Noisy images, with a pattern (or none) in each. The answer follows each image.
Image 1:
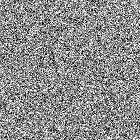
only noise
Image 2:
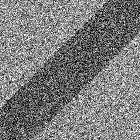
a diagonal band
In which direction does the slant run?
bottom left to top right
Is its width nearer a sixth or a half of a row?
a half
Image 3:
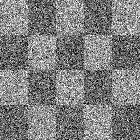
a checkerboard
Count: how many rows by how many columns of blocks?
4 by 5
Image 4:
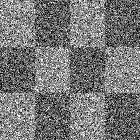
a checkerboard
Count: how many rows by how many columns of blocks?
3 by 4
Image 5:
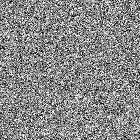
only noise
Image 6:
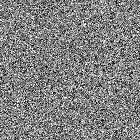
only noise
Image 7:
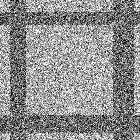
bands of rows crossing bands of columns
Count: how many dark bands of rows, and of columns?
2 and 2
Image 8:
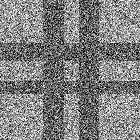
bands of rows crossing bands of columns
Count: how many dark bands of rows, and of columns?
2 and 2
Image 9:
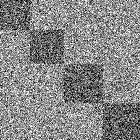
blocks along the diagonal
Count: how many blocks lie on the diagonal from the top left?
4
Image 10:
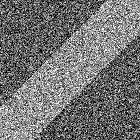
a diagonal band
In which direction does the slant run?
bottom left to top right
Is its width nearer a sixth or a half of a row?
a half
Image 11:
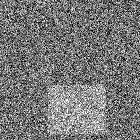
one block
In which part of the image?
bottom middle
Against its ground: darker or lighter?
lighter
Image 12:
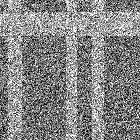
bands of rows crossing bands of columns
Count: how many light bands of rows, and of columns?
1 and 3
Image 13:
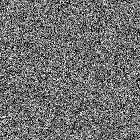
only noise
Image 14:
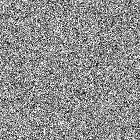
only noise
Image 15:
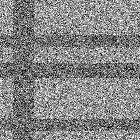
bands of rows crossing bands of columns
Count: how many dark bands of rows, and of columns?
3 and 1
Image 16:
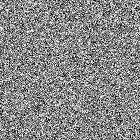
only noise
